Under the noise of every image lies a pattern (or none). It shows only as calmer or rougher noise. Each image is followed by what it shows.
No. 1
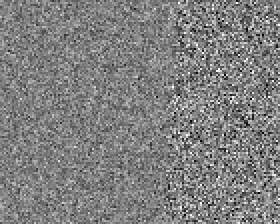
a sharp edge
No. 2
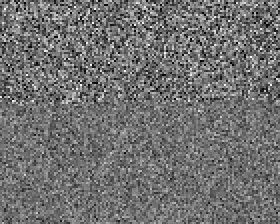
a sharp edge
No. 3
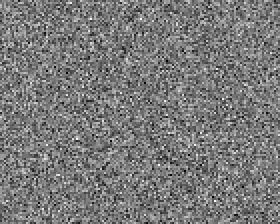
only noise
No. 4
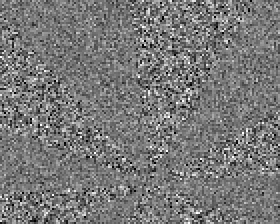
spokes from one point
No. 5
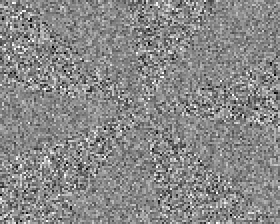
spokes from one point
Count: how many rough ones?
5
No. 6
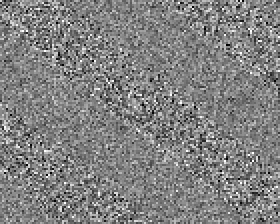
diagonal stripes
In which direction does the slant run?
top left to bottom right
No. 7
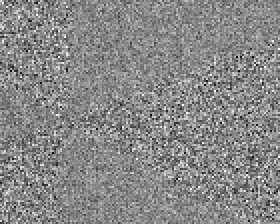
spokes from one point
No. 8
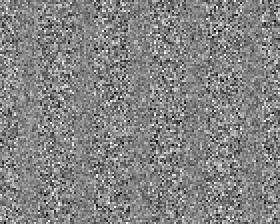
vertical stripes
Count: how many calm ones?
5
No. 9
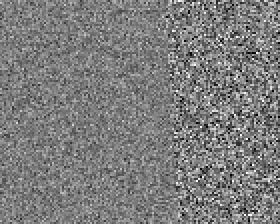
a sharp edge
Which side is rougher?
right
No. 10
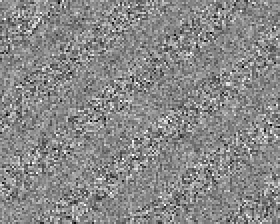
diagonal stripes
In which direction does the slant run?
bottom left to top right
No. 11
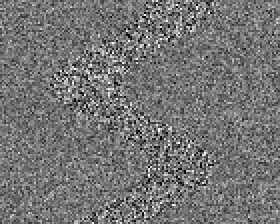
a wavy band
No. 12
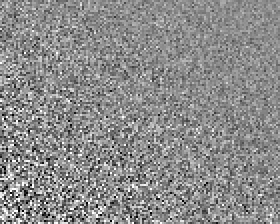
a smooth slope
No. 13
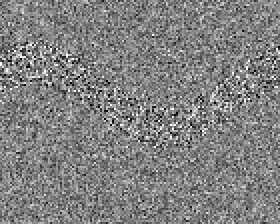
a wavy band
